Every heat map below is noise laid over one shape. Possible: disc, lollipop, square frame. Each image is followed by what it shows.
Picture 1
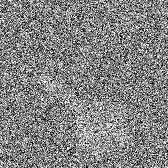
lollipop
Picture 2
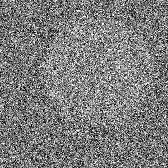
disc
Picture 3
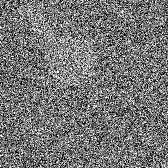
lollipop
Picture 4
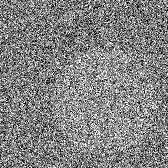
disc
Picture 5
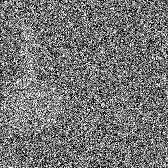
lollipop
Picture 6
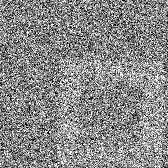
square frame
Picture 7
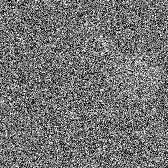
lollipop
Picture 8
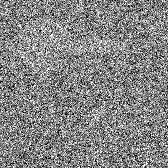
lollipop
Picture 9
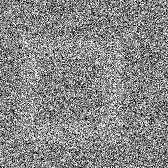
square frame
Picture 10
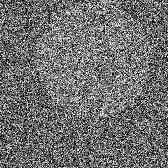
disc
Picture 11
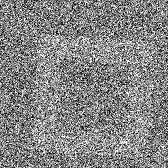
square frame
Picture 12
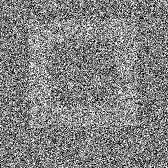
square frame
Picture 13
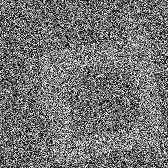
square frame
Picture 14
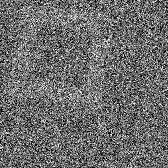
square frame
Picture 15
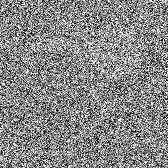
lollipop
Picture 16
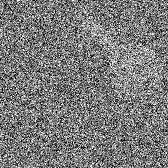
lollipop
